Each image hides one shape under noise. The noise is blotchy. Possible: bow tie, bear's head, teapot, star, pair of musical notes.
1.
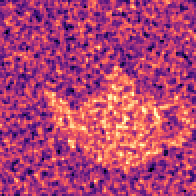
teapot
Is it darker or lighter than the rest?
lighter
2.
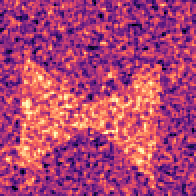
bow tie
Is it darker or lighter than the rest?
lighter
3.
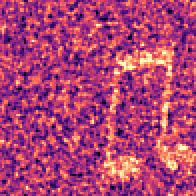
pair of musical notes
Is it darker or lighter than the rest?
lighter
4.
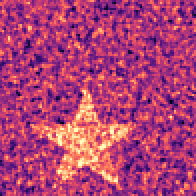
star
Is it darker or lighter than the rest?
lighter
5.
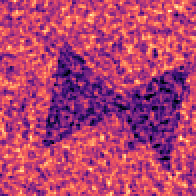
bow tie
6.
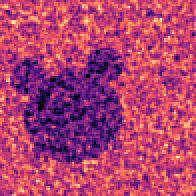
bear's head
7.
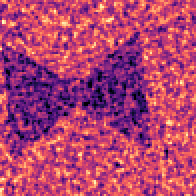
bow tie
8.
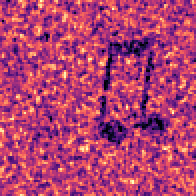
pair of musical notes
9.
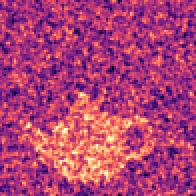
teapot
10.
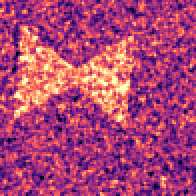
bow tie
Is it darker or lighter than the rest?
lighter
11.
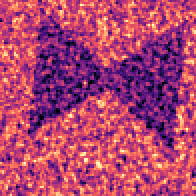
bow tie
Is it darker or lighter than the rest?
darker
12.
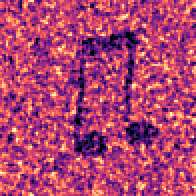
pair of musical notes
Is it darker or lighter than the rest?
darker
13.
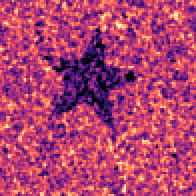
star
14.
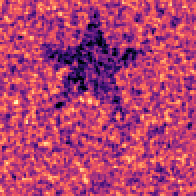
star
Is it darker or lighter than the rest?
darker
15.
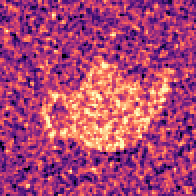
teapot
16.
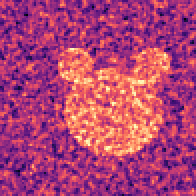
bear's head
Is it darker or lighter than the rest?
lighter
